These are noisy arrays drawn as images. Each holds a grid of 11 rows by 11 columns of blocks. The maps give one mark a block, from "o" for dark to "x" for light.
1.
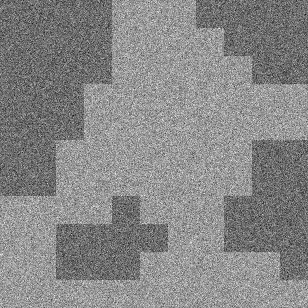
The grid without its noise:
o o o o x x x o o o o
o o o o x x x x o o o
o o o o x x x x x o o
o o o x x x x x x x x
o o o x x x x x x x x
o o x x x x x x x o o
o o x x x x x x x o o
x x x x o x x x o o o
x x o o o o x x o o o
x x o o o x x x x x o
x x x x x x x x x x x
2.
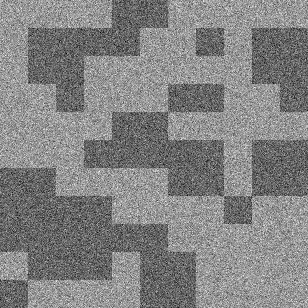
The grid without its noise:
x x x x o o x x x x x
x o o o o x x o x o o
x o o x x x x x x o o
x x o x x x o o x x o
x x x x o o x x x x x
x x x o o o o o x o o
o o x x x x o o x o o
o o o o x x x x o x x
o o o o o o x x x x x
x o o o x o o x x x x
o x x x x o o x x x x
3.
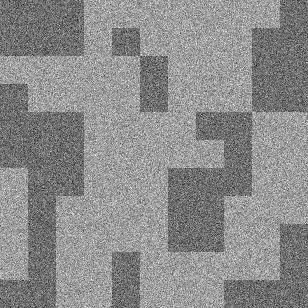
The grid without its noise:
o o o x x x x x x x o
o o o x o x x x x o o
x x x x x o x x x o o
o x x x x o x x x o o
o o o x x x x o o x x
o o o x x x x x o x x
x o o x x x o o o x x
x o x x x x o o x x x
x o x x x x o o x x o
x o x x o x x x x x o
o o x x o x x x o o o
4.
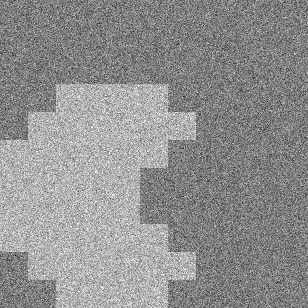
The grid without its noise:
o o o o o o o o o o o
o o o o o o o o o o o
o o o o o o o o o o o
o o x x x x o o o o o
o x x x x x x o o o o
x x x x x x o o o o o
x x x x x o o o o o o
x x x x x o o o o o o
x x x x x x o o o o o
o x x x x x x o o o o
o o x x x x o o o o o
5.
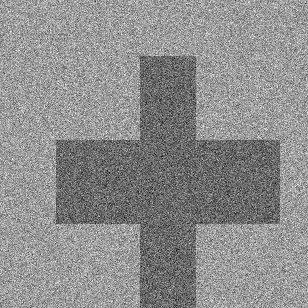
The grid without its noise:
x x x x x x x x x x x
x x x x x x x x x x x
x x x x x o o x x x x
x x x x x o o x x x x
x x x x x o o x x x x
x x o o o o o o o o x
x x o o o o o o o o x
x x o o o o o o o o x
x x x x x o o x x x x
x x x x x o o x x x x
x x x x x o o x x x x
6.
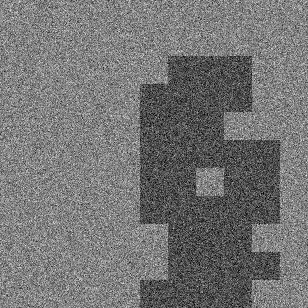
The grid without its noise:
x x x x x x x x x x x
x x x x x x x x x x x
x x x x x x o o o x x
x x x x x o o o o x x
x x x x x o o o x x x
x x x x x o o o o o x
x x x x x o o x o o x
x x x x x o o o o o x
x x x x x x o o o x x
x x x x x x o o o o x
x x x x x o o o o x x
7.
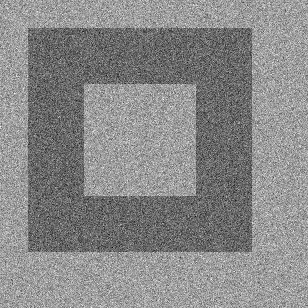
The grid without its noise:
x x x x x x x x x x x
x o o o o o o o o x x
x o o o o o o o o x x
x o o x x x x o o x x
x o o x x x x o o x x
x o o x x x x o o x x
x o o x x x x o o x x
x o o o o o o o o x x
x o o o o o o o o x x
x x x x x x x x x x x
x x x x x x x x x x x
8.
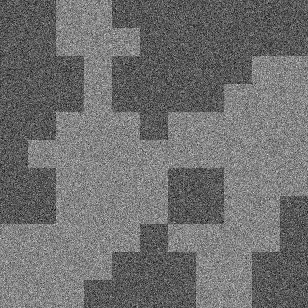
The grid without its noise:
o o x x o o o o o o o
o o x x x o o o o o o
o o o x o o o o o x x
o o o x o o o o x x x
o o x x x o x x x x x
o x x x x x x x x x x
o o x x x x o o x x x
o o x x x x o o x x o
x x x x x o x x x x o
x x x x o o o x x o o
x x x o o o o x x o o
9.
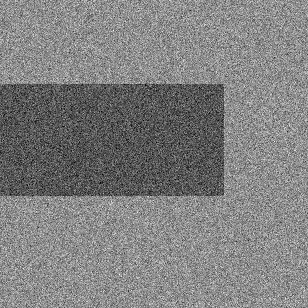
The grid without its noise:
x x x x x x x x x x x
x x x x x x x x x x x
x x x x x x x x x x x
o o o o o o o o x x x
o o o o o o o o x x x
o o o o o o o o x x x
o o o o o o o o x x x
x x x x x x x x x x x
x x x x x x x x x x x
x x x x x x x x x x x
x x x x x x x x x x x
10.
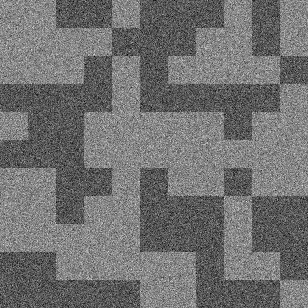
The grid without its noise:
x x o o x o o o x o x
x x x x o o o x x o x
x x x o x o x x x x o
o o o o x o o o o o x
x o o x x x x x o x x
o o o x x x x x x x x
x x o o x o x x o x x
x x o x x o o o x o o
x x x x x o o o x o o
o o x x x x x o x x o
o o o o o x x o o o x
